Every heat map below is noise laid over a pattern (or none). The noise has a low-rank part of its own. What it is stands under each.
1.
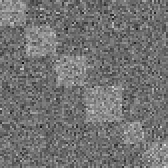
blocks along the diagonal
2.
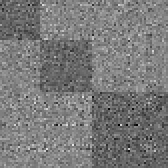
blocks along the diagonal
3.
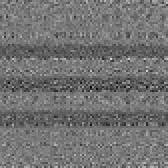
bands of rows
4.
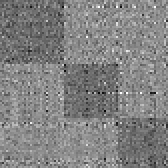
blocks along the diagonal
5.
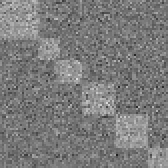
blocks along the diagonal
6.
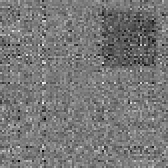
one block
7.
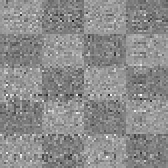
a checkerboard
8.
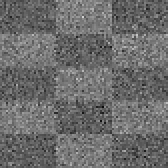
a checkerboard
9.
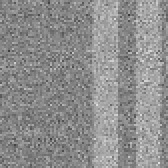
bands of columns
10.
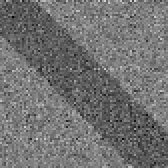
a diagonal band
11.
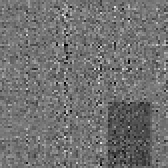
one block
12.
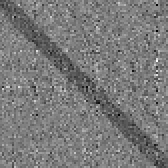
a diagonal band
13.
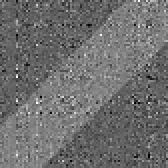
a diagonal band
